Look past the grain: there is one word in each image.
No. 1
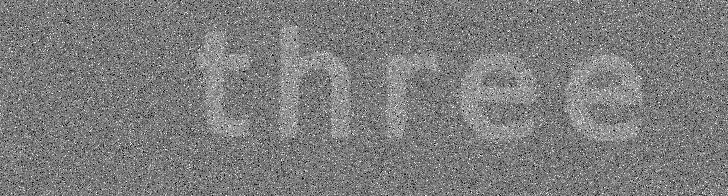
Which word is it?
three
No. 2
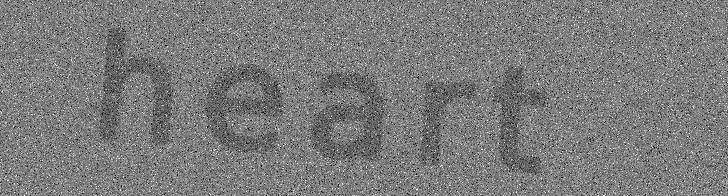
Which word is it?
heart
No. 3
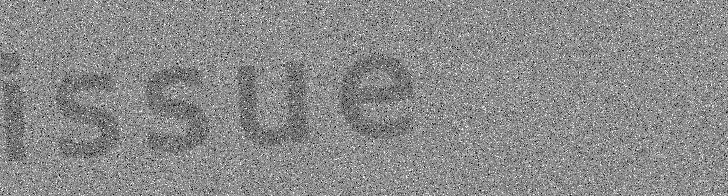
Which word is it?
issue
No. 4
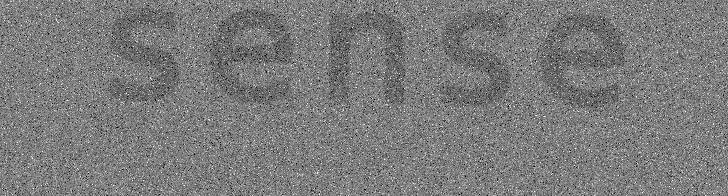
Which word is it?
sense
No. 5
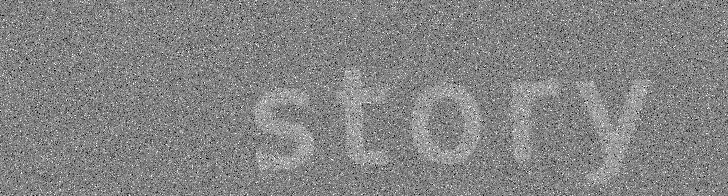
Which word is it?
story
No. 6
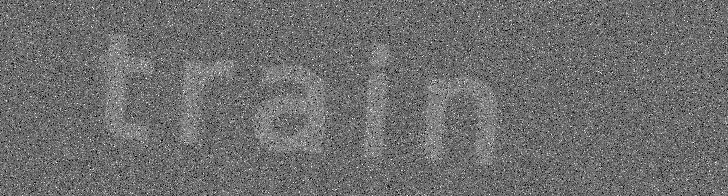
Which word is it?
train
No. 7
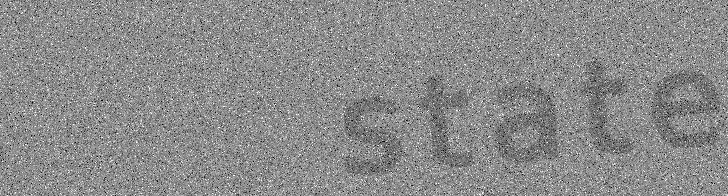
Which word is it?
state
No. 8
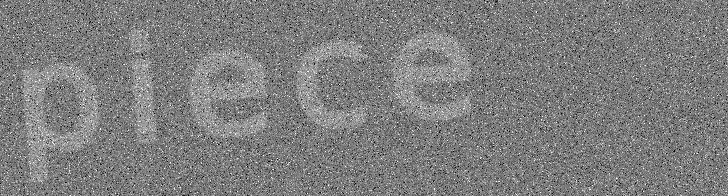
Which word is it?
piece
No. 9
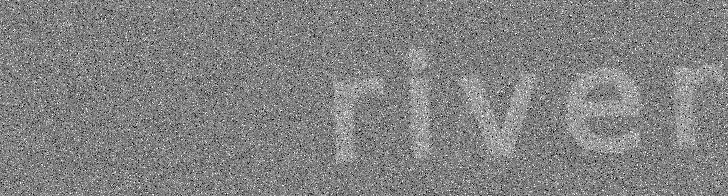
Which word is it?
river
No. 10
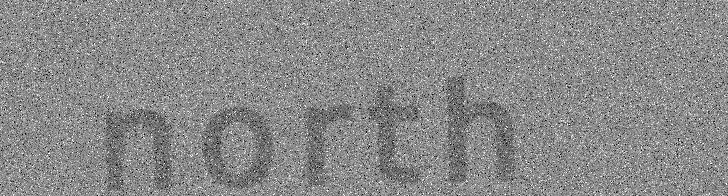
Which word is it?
north
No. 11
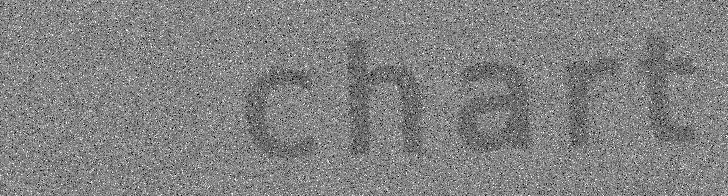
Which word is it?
chart
